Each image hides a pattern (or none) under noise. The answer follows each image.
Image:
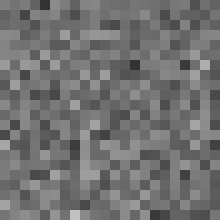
only noise
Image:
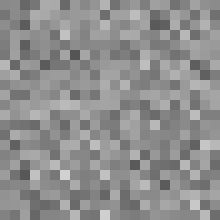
only noise
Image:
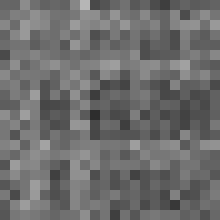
bands of rows crossing bands of columns
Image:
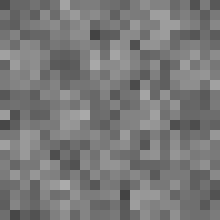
a checkerboard
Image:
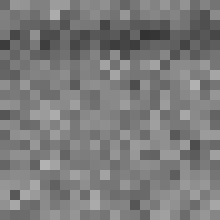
one band of rows
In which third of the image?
top
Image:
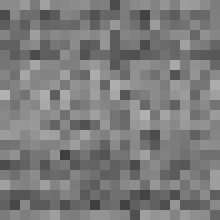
bands of rows
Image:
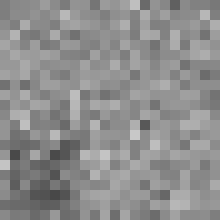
one block
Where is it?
bottom left
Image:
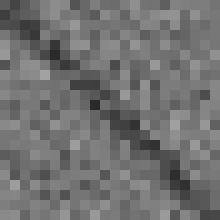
a diagonal band
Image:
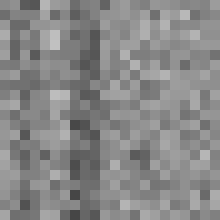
bands of columns
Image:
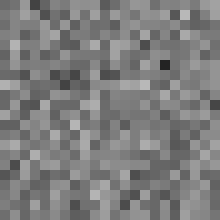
only noise
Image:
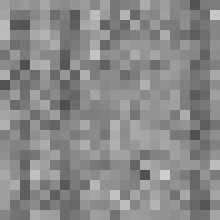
bands of columns
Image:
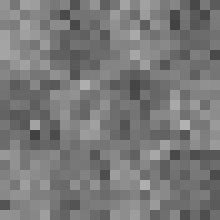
a checkerboard
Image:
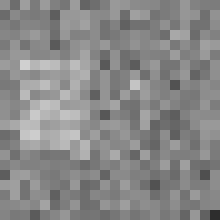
one block
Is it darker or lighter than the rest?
lighter
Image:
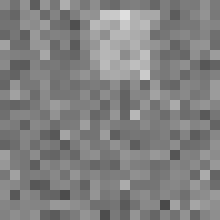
one block
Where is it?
top middle
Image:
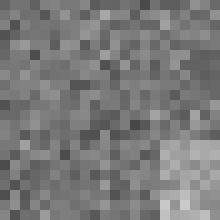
one block
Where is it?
bottom right
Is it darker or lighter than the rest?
lighter
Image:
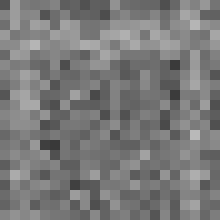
bands of rows crossing bands of columns
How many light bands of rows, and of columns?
1 and 2
